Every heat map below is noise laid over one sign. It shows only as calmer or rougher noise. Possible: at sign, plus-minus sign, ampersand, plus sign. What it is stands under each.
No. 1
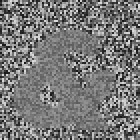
ampersand
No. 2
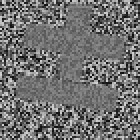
plus-minus sign
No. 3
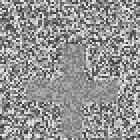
plus sign
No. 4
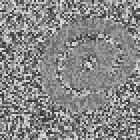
at sign
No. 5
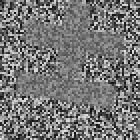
plus-minus sign
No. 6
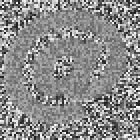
at sign
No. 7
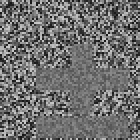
plus-minus sign
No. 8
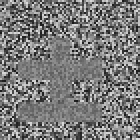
plus-minus sign
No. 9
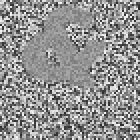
ampersand
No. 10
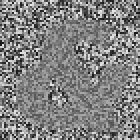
ampersand
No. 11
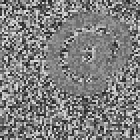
at sign
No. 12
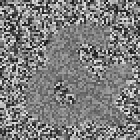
ampersand
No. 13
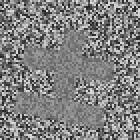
plus-minus sign
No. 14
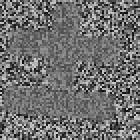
plus-minus sign
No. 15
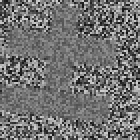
plus-minus sign
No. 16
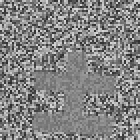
plus-minus sign
